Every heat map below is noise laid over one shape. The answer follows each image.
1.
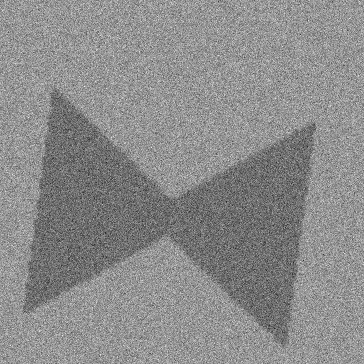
dark bow tie
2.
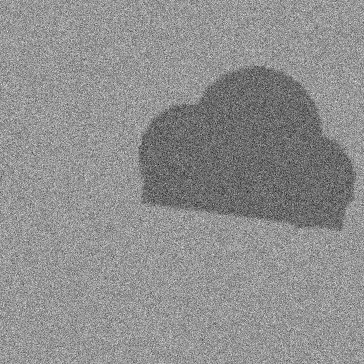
dark cloud
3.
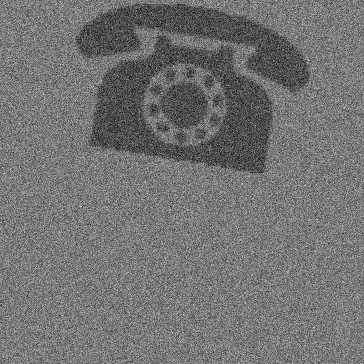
dark telephone
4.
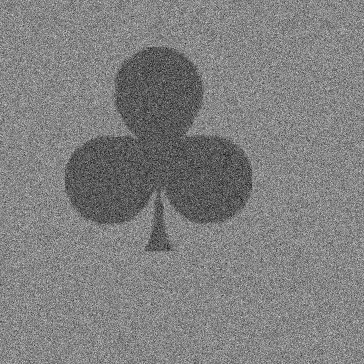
dark club
